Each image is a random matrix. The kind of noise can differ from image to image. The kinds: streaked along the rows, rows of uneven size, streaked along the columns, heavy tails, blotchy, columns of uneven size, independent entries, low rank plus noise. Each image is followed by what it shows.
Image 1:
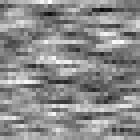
streaked along the rows
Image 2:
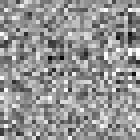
low rank plus noise
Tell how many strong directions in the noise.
three or four
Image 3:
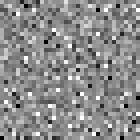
heavy tails
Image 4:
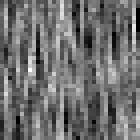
streaked along the columns
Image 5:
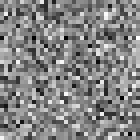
low rank plus noise
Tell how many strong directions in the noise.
five to eight
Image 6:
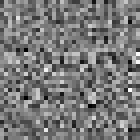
low rank plus noise
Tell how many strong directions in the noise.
three or four
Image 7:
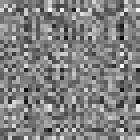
low rank plus noise
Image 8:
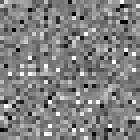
heavy tails
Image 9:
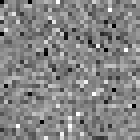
heavy tails
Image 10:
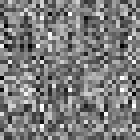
low rank plus noise
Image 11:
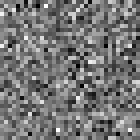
low rank plus noise
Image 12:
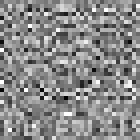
low rank plus noise
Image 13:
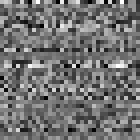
rows of uneven size
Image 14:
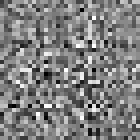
low rank plus noise
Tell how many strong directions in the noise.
three or four
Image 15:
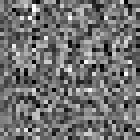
low rank plus noise
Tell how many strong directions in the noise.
five to eight
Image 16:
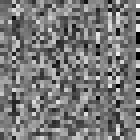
columns of uneven size
